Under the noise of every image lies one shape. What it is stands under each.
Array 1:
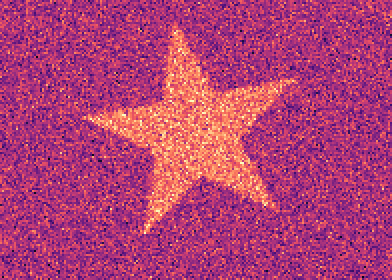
light star
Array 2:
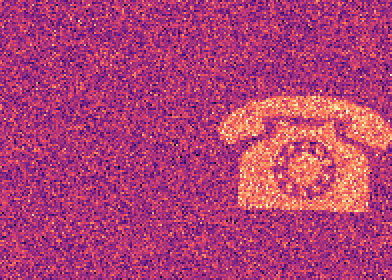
light telephone, middle right
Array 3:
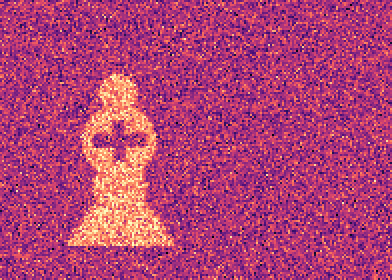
light chess bishop
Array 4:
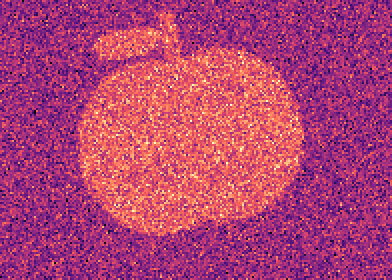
light apple
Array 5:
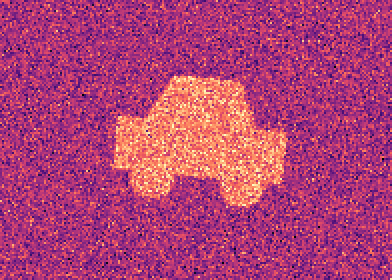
light car
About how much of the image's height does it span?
half
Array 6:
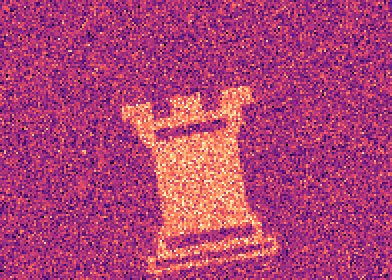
light chess rook
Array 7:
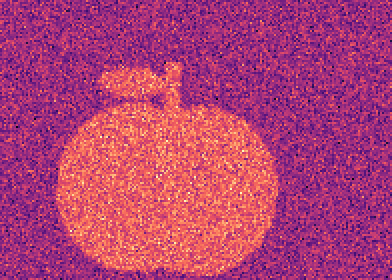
light apple
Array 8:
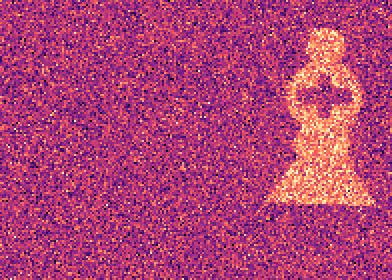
light chess bishop
